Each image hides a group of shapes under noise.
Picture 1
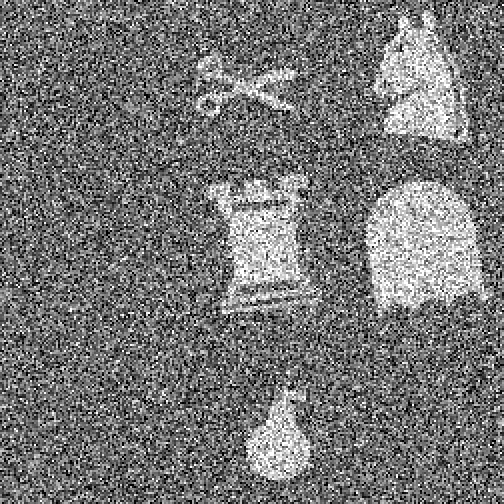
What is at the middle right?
ghost
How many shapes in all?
5
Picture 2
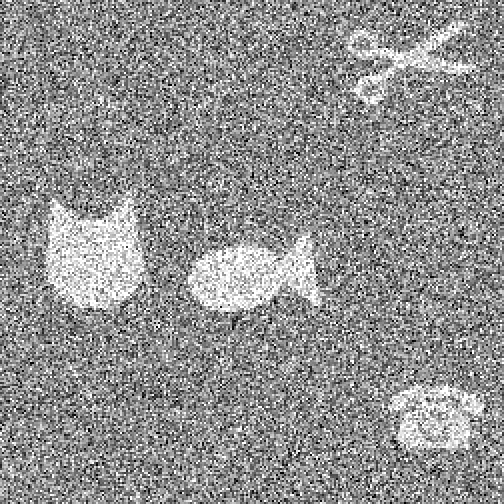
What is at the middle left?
cat's head
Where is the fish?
centre
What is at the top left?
nothing
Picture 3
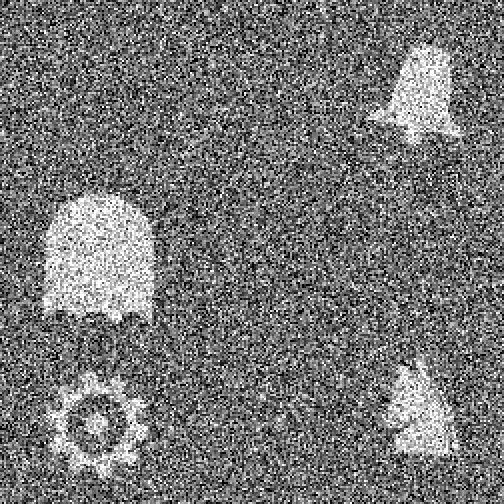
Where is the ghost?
middle left
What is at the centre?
nothing
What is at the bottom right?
chess knight
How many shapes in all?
4
